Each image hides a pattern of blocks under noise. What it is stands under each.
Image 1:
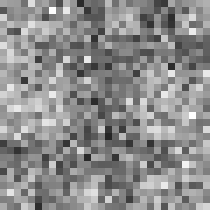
the same after a half turn
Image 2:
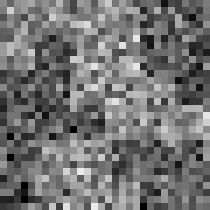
no symmetry
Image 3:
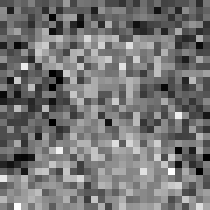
left and right mirror each other
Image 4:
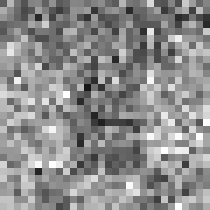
left and right mirror each other
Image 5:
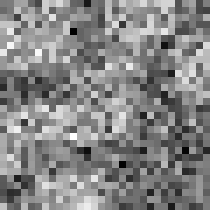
mirrored about the diagonal from the top left
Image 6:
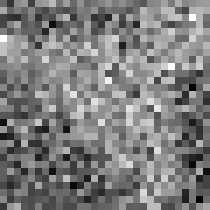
mirrored about the diagonal from the bottom left
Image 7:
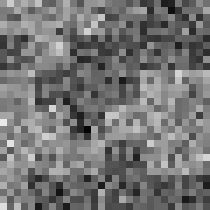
no symmetry
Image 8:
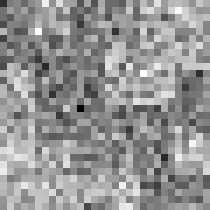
mirrored about the diagonal from the bottom left
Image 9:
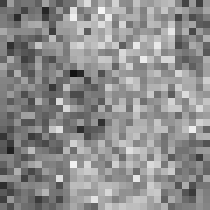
top and bottom mirror each other
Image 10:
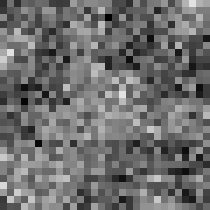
mirrored about the diagonal from the bottom left
